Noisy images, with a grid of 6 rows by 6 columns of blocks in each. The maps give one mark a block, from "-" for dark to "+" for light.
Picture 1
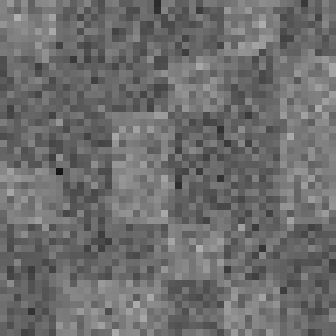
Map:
+ - - - + -
- - - + - +
- - + - - +
+ - + - - +
- - - + - -
- + + - + -
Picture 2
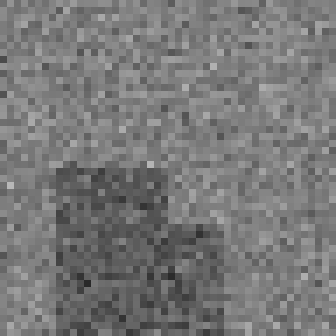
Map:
+ + + + + +
+ + + + + +
+ + + + + +
+ - - + + +
+ - - - + +
+ - - - + +
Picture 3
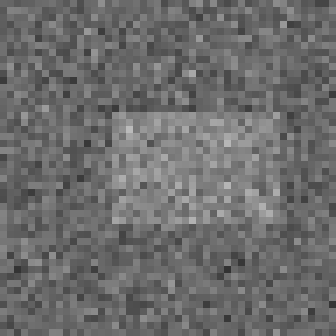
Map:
- - - - - -
- - - - - -
- - + + + -
- - + + + -
- - - - - -
- - - - - -
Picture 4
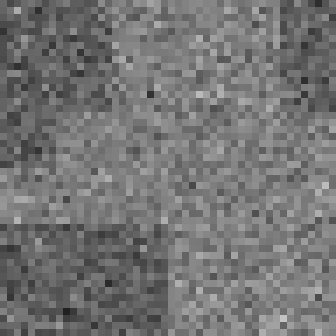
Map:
- - + + + -
- - + + + -
- + + + + +
+ + + + + +
- - - + + +
- - - + + +
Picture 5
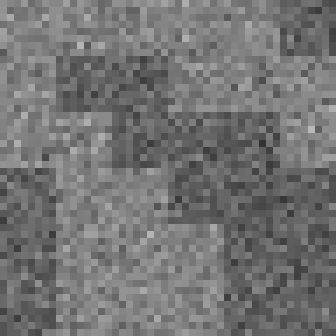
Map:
+ + + + + -
+ - - + + +
+ + - - - +
- + + - - -
- + + + - -
- + + + - -
